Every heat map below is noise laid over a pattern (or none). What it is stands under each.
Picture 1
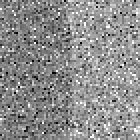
a sharp edge
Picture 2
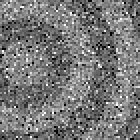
rings round one point
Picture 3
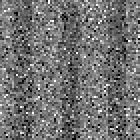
vertical stripes
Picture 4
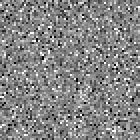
only noise
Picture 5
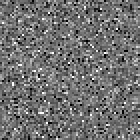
only noise
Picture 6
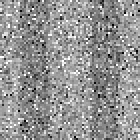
vertical stripes
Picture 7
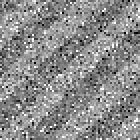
diagonal stripes
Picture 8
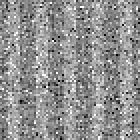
vertical stripes
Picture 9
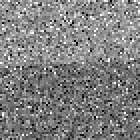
a sharp edge
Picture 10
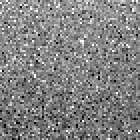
a smooth slope
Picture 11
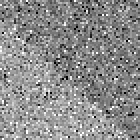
a sharp edge
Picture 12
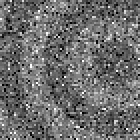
rings round one point
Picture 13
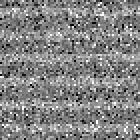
horizontal stripes
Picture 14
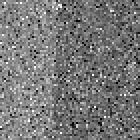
a sharp edge
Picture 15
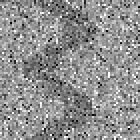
a wavy band
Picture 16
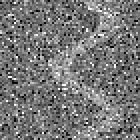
a wavy band
